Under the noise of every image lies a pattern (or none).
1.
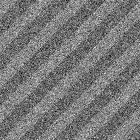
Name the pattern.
diagonal stripes
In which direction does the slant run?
bottom left to top right
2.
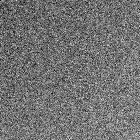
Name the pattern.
a smooth slope
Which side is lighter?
bottom right
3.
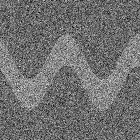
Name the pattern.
a wavy band
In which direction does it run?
left to right
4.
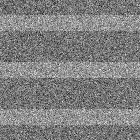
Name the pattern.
horizontal stripes
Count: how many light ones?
3
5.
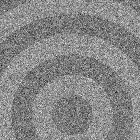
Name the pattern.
rings round one point
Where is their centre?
bottom middle
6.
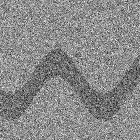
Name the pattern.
a wavy band
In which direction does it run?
left to right
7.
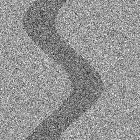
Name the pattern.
a wavy band
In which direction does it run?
top to bottom
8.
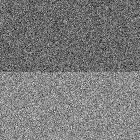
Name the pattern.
a sharp edge
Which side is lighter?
bottom
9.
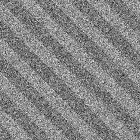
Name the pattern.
diagonal stripes
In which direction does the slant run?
top left to bottom right
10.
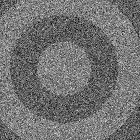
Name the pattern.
rings round one point
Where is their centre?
centre
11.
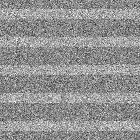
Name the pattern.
horizontal stripes
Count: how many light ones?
5
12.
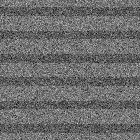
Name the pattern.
horizontal stripes
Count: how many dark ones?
6
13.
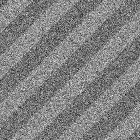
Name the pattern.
diagonal stripes
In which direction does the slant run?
bottom left to top right
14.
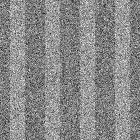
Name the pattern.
vertical stripes
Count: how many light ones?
4
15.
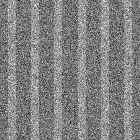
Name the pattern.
vertical stripes
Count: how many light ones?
6
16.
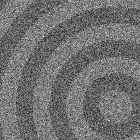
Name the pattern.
rings round one point
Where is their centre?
bottom right
